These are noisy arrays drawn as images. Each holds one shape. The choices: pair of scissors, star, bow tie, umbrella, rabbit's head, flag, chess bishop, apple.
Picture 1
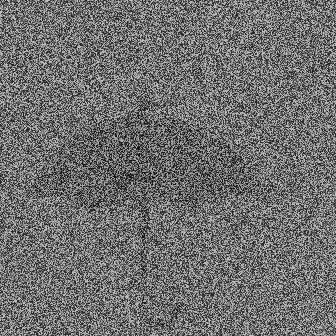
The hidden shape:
umbrella
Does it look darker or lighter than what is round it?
darker
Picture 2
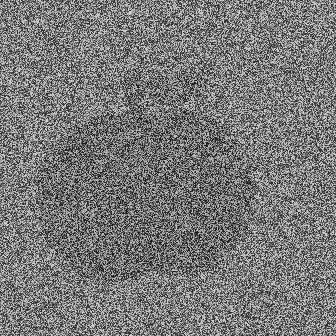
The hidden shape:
apple
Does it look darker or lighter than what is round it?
darker
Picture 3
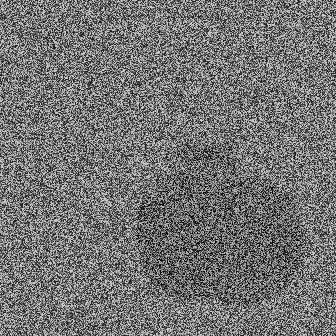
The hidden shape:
apple
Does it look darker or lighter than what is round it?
darker
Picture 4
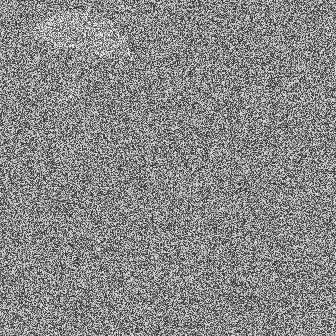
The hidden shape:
umbrella
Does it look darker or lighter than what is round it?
lighter
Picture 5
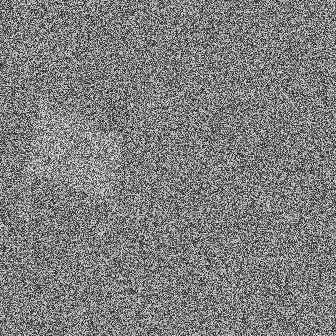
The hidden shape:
flag
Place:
middle left
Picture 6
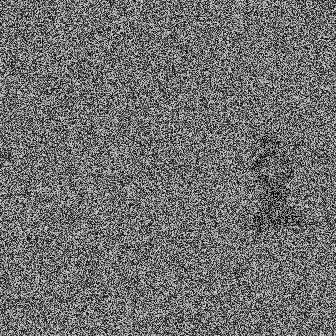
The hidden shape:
chess bishop
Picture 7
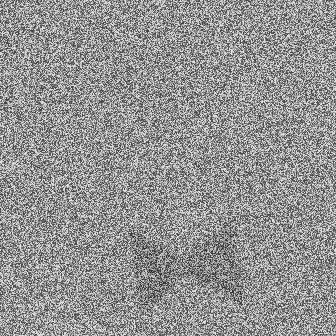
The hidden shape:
bow tie
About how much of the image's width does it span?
a third
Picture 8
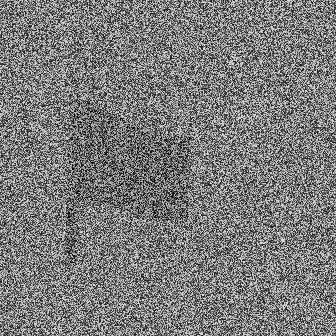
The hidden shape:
flag
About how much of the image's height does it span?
half
